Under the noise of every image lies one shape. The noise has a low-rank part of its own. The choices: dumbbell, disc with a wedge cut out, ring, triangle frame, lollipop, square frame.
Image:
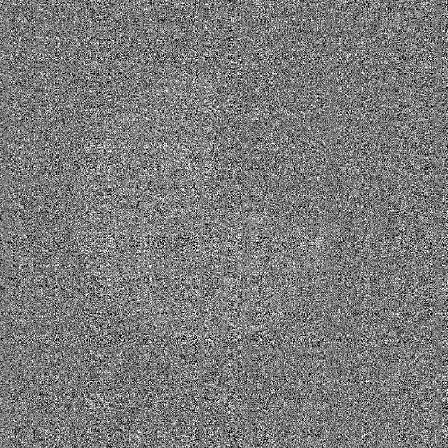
disc with a wedge cut out
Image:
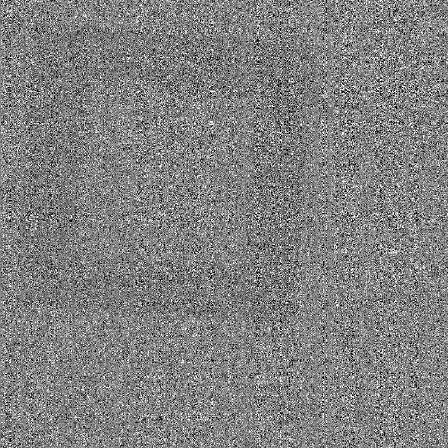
square frame
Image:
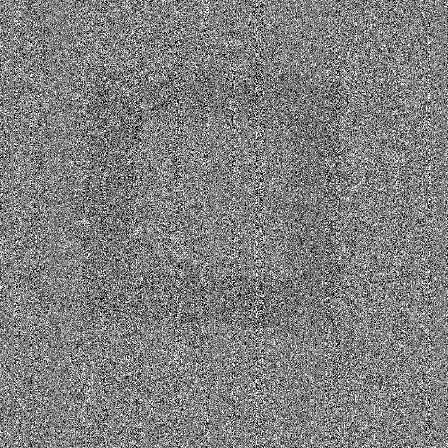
square frame
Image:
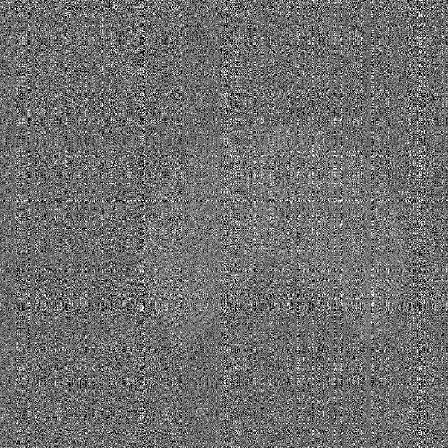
disc with a wedge cut out
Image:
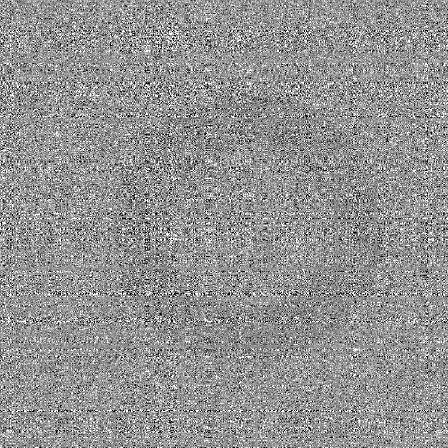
ring
